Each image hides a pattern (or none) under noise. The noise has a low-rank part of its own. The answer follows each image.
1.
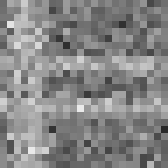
bands of rows crossing bands of columns
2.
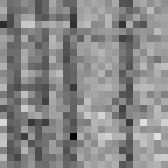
bands of columns
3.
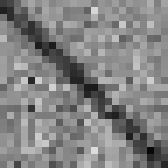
a diagonal band
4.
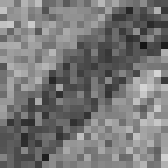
a diagonal band
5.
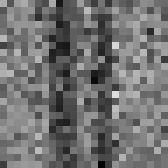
bands of columns
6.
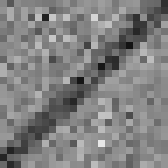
a diagonal band
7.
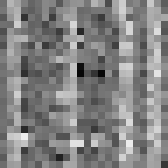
bands of columns
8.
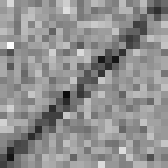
a diagonal band
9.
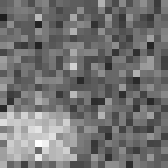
one block
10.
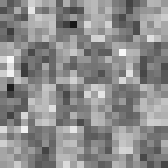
a checkerboard
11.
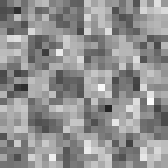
a checkerboard
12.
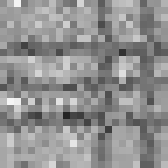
bands of rows crossing bands of columns
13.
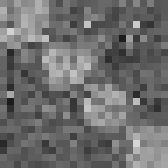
blocks along the diagonal
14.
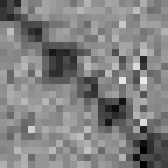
blocks along the diagonal
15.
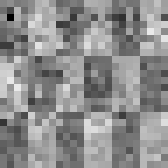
a checkerboard
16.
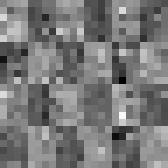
a checkerboard
